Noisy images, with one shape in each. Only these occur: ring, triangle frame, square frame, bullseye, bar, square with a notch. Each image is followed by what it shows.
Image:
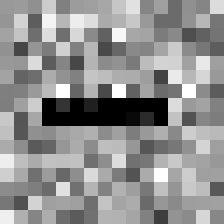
bar
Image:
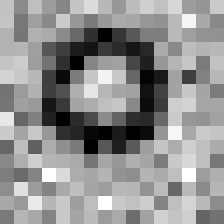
ring
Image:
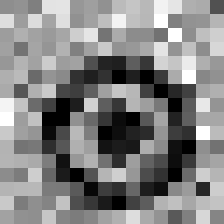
bullseye
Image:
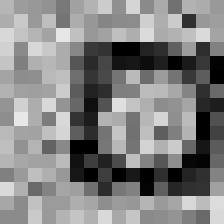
square frame
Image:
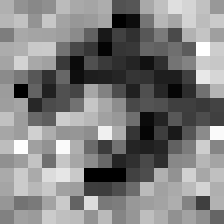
square with a notch
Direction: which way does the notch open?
down and left
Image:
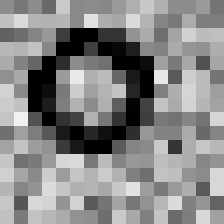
ring
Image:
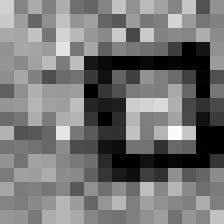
square frame
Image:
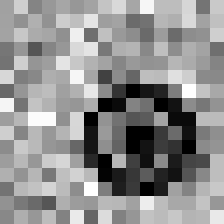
bullseye
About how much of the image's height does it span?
half
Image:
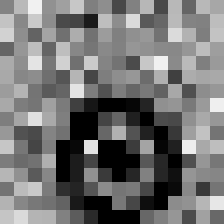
bullseye
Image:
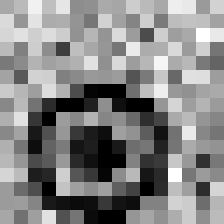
bullseye
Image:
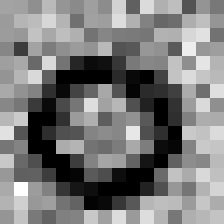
ring
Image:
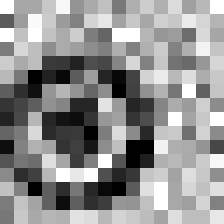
bullseye
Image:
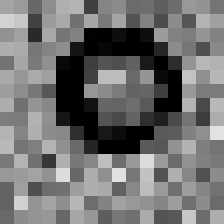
ring
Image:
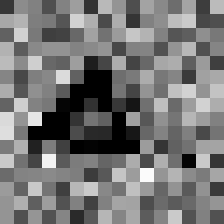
triangle frame
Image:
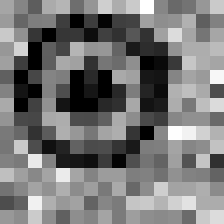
bullseye
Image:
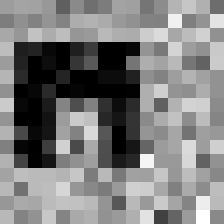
square with a notch
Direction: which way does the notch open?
down
